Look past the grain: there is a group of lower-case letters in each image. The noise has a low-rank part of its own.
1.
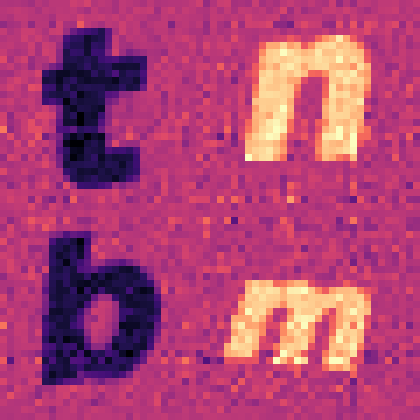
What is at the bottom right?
m
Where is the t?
top left
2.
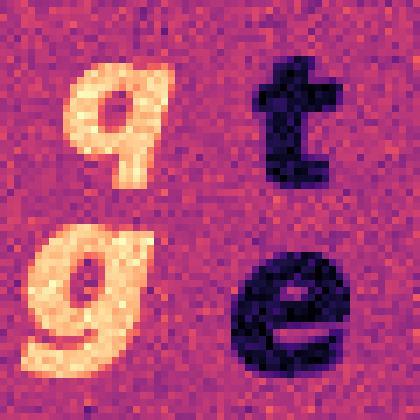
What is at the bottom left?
g
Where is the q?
top left
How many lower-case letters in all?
4
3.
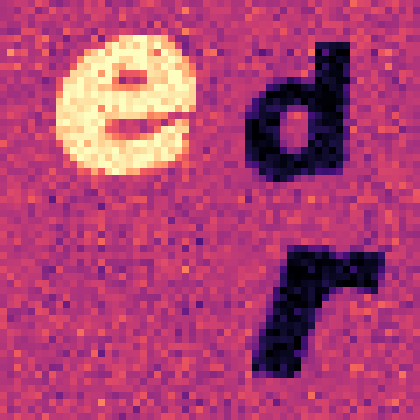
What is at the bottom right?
r
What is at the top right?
d
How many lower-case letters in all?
3
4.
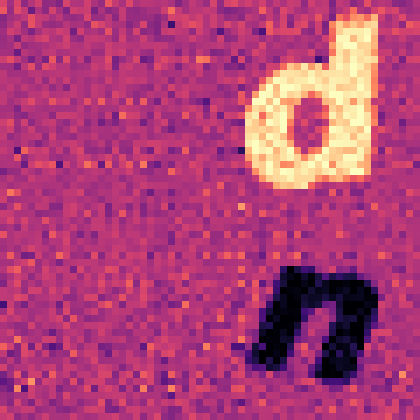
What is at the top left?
nothing
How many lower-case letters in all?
2
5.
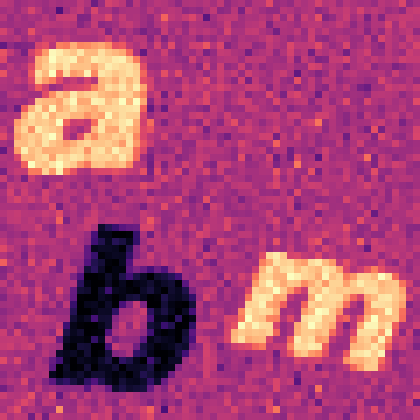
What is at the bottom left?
b
